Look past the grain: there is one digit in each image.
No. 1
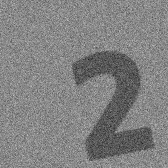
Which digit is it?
2
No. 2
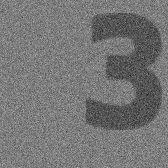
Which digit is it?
3
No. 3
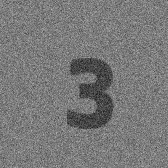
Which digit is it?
3
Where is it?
centre
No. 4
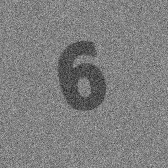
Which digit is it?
6
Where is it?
centre
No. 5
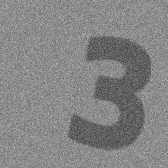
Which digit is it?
3
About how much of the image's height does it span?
two thirds
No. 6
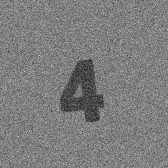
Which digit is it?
4
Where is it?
centre
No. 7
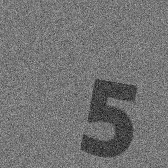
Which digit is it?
5
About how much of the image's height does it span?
half
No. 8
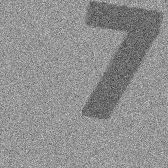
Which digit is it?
7
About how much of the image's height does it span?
two thirds
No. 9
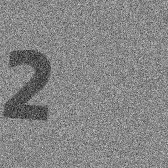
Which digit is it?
2
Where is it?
middle left
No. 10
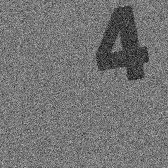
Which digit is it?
4
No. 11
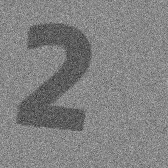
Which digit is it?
2
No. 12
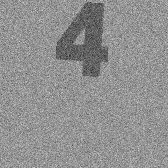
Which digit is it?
4
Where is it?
top middle
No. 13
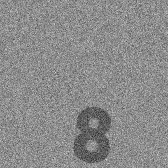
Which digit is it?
8
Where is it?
bottom middle
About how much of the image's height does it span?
a third
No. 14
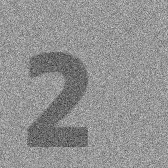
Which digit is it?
2
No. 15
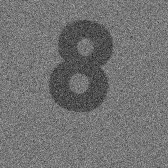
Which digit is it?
8
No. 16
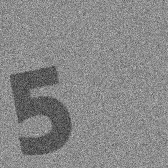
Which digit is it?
5
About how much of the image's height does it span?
half
